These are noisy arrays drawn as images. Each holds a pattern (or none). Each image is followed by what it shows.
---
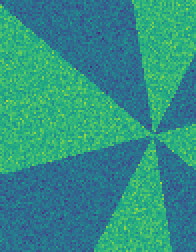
spokes from one point
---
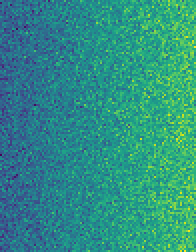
a smooth slope
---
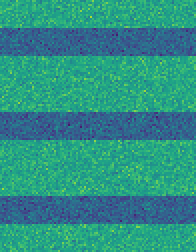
horizontal stripes
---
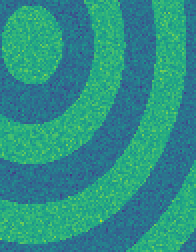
rings round one point
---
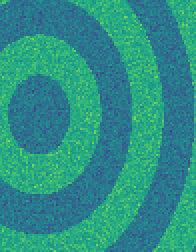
rings round one point
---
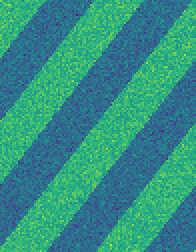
diagonal stripes
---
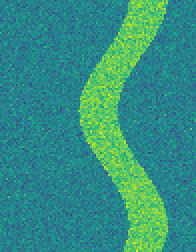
a wavy band
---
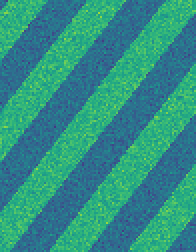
diagonal stripes
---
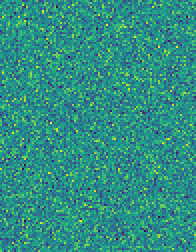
only noise
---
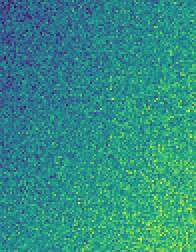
a smooth slope
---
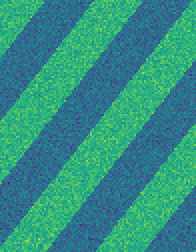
diagonal stripes
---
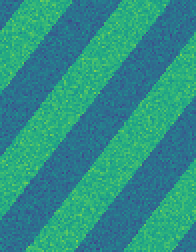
diagonal stripes
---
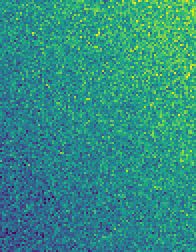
a smooth slope
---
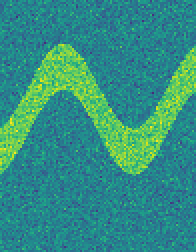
a wavy band
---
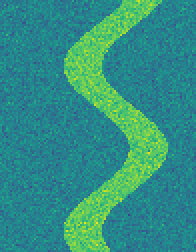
a wavy band
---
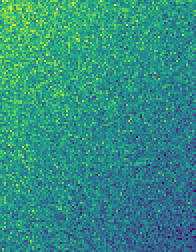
a smooth slope
